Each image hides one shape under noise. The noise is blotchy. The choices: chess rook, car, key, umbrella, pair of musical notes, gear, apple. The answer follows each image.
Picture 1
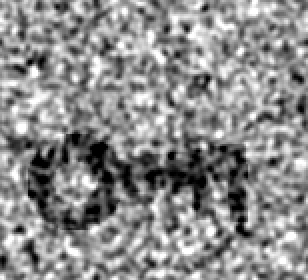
key
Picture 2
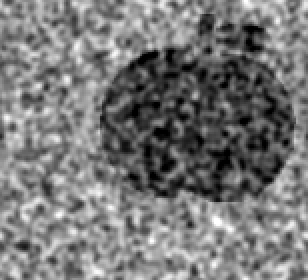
apple
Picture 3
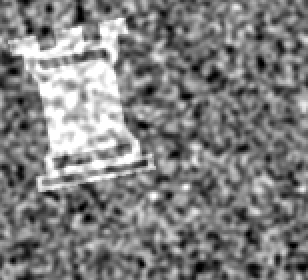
chess rook
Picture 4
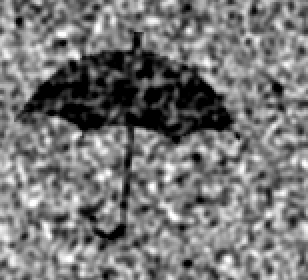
umbrella
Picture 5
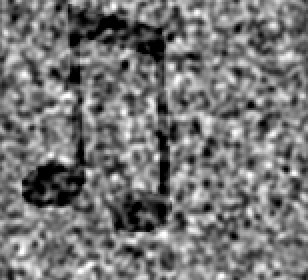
pair of musical notes
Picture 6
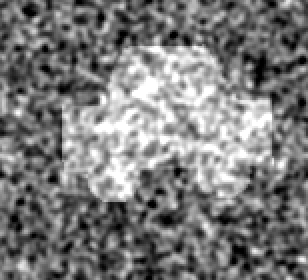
car
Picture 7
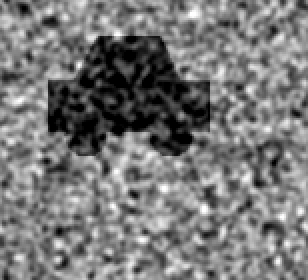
car
